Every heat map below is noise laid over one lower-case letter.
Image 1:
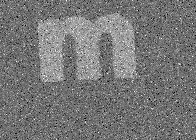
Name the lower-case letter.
m
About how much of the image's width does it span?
half
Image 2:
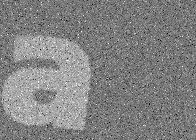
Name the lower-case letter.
a
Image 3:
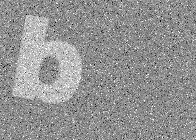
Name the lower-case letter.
b
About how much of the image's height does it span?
two thirds
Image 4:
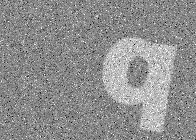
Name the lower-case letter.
q
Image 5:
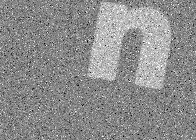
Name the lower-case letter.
n
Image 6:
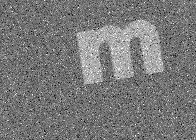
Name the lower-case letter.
m
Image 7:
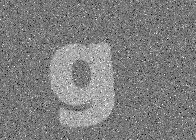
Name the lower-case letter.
g
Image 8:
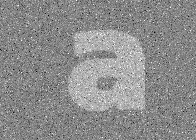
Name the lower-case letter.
a
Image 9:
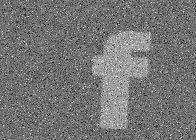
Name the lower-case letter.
f
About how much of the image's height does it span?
two thirds
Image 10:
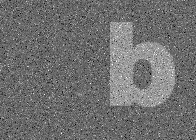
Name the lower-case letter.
b
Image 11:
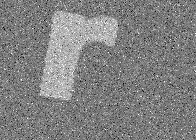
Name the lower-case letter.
r
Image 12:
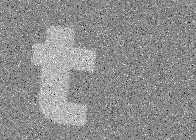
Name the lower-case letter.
t
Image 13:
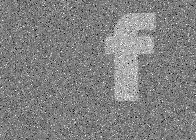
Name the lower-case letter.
f
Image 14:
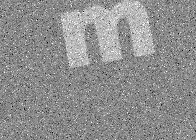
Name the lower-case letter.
m
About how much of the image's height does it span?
half
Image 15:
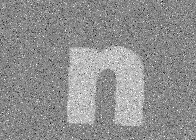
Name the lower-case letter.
n
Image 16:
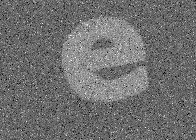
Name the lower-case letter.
e
